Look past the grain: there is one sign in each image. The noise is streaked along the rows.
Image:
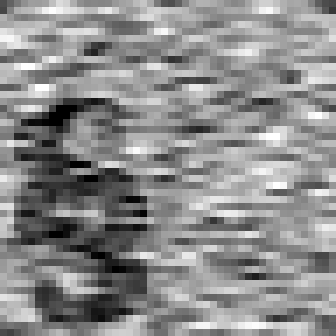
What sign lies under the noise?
section sign
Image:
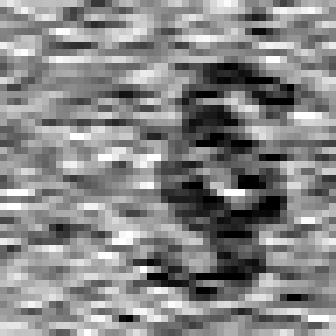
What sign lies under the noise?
section sign
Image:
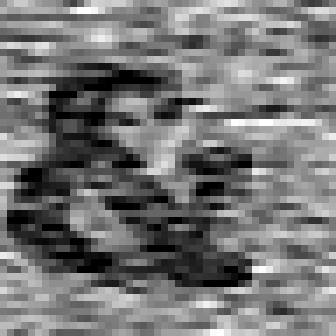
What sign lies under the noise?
ampersand
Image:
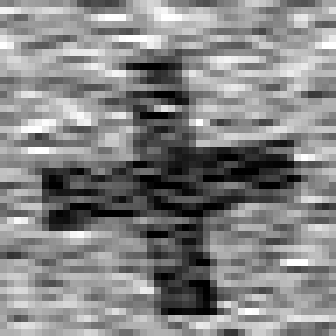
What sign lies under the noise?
plus sign
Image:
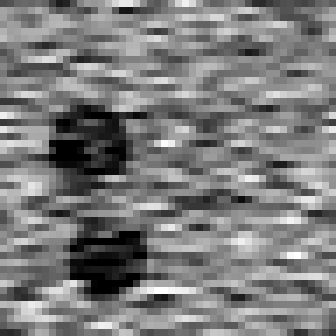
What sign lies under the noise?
colon
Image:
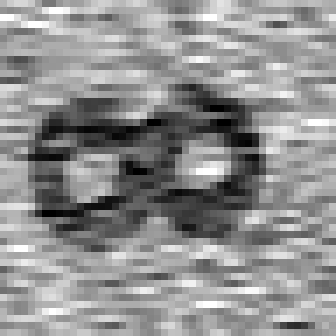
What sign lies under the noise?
infinity sign
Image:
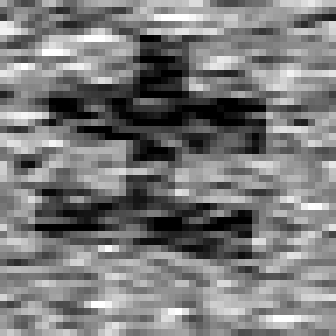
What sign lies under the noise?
plus-minus sign
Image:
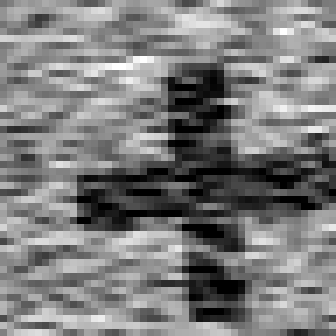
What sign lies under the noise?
plus sign
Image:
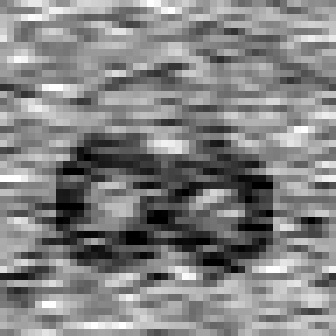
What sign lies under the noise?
infinity sign
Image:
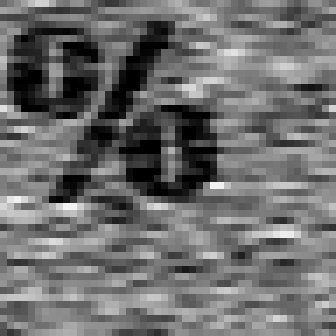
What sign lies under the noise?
percent sign
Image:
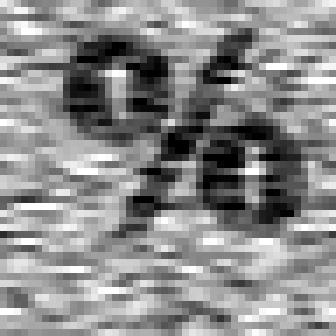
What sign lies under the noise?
percent sign
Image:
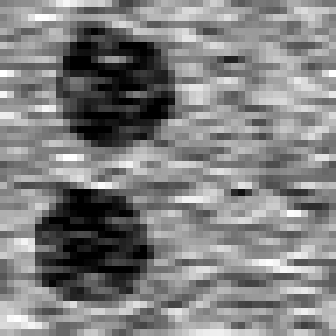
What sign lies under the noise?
colon
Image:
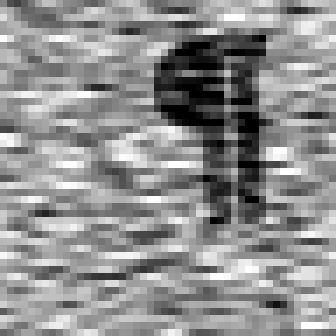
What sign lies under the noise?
pilcrow
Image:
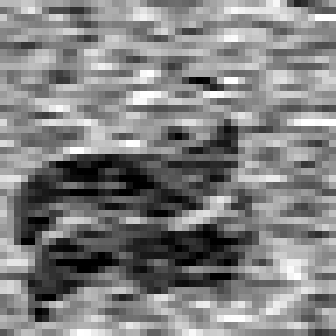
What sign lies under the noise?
approximately sign
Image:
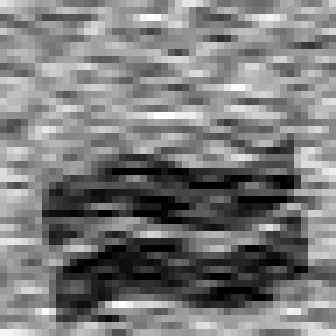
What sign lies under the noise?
approximately sign
